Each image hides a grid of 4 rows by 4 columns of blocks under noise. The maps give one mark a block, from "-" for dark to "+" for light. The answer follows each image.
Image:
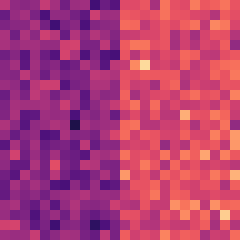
- - + +
- - + +
- - + +
- - + +
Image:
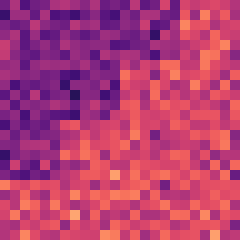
- - - +
- - + +
- + + +
+ + + +
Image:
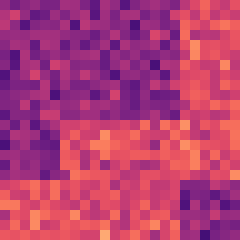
- - - +
- - - +
- + + +
+ + + -
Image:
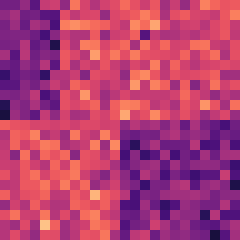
- + + +
- + + +
+ + - -
+ + - -
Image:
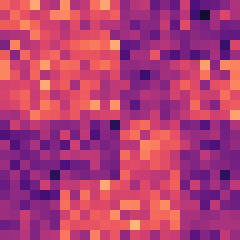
+ + - -
+ + - +
- - + -
- + + -
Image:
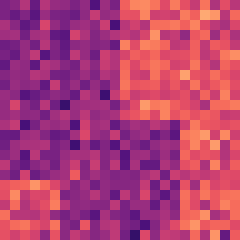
- - + +
- - + +
- - - +
+ - - +
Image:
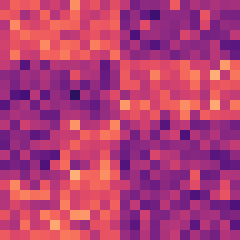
+ + - -
- - + +
- + - -
+ + - -
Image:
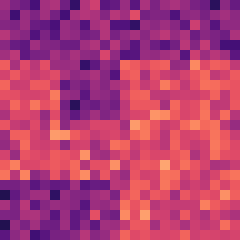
- - - -
+ - + +
+ + + +
- - + +
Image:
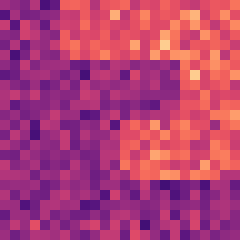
- + + +
- - - +
- - + +
- - - -
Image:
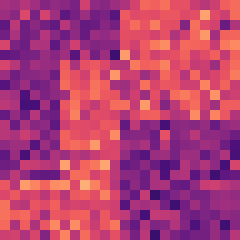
- - + +
- + + +
- + - -
+ + - -
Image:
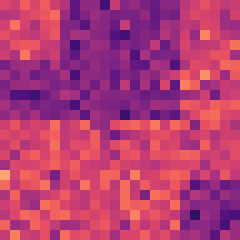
+ - - +
- - - +
+ + + +
+ + + -
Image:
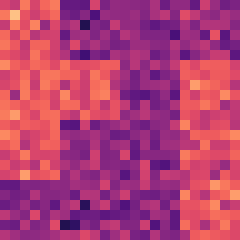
+ - - -
+ + - +
+ - - +
- - - +
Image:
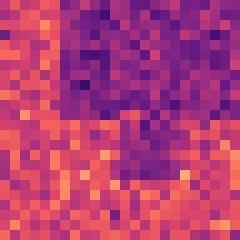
+ - - -
+ - - -
+ + - +
+ + + +
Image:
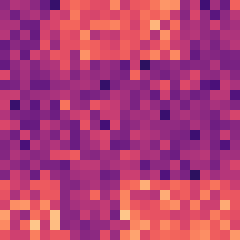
- + + -
- - - -
- - - -
+ - + +
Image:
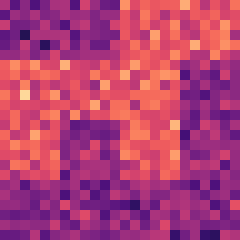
- - + +
+ + + -
+ - + -
- - - -
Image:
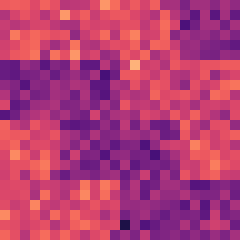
+ + + -
- - + +
+ - - +
+ + - -
